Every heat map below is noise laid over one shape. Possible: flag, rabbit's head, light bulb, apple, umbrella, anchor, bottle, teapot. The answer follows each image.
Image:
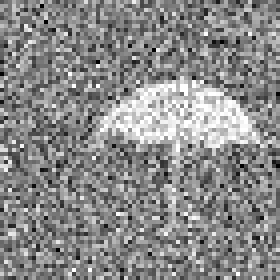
umbrella
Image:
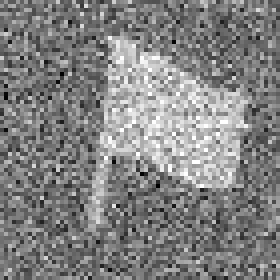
flag
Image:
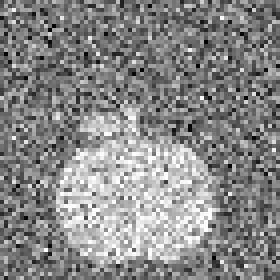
apple
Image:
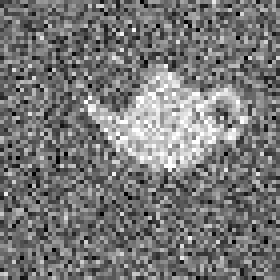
teapot
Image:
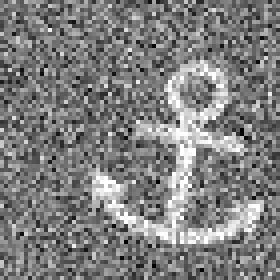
anchor
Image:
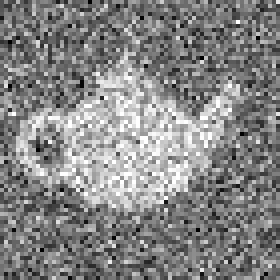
teapot
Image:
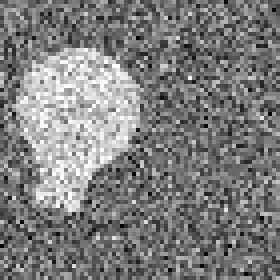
light bulb
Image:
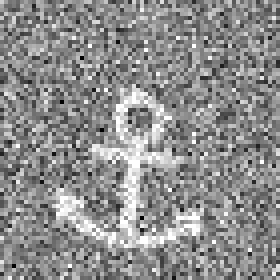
anchor
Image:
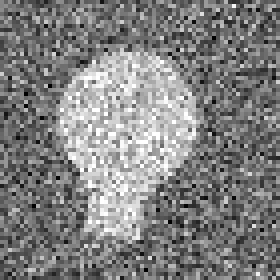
light bulb
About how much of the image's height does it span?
two thirds
